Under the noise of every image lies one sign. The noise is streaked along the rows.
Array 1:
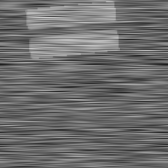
equals sign
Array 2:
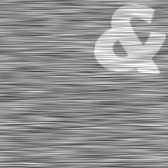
ampersand
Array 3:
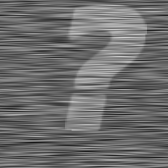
question mark
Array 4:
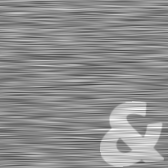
ampersand
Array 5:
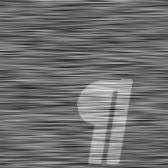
pilcrow
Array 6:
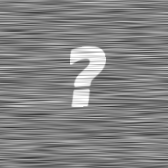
question mark
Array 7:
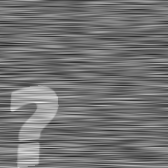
question mark
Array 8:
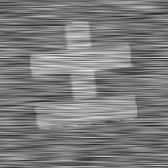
plus-minus sign
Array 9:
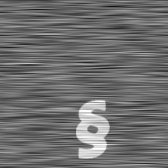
section sign
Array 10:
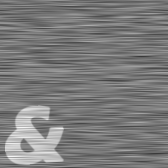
ampersand
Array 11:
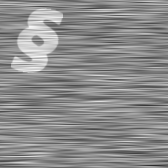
section sign
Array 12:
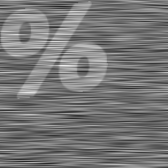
percent sign
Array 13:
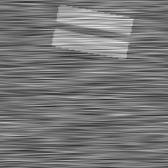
equals sign
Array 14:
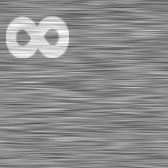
infinity sign
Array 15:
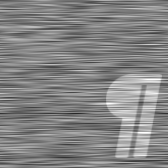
pilcrow
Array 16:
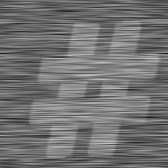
hash sign
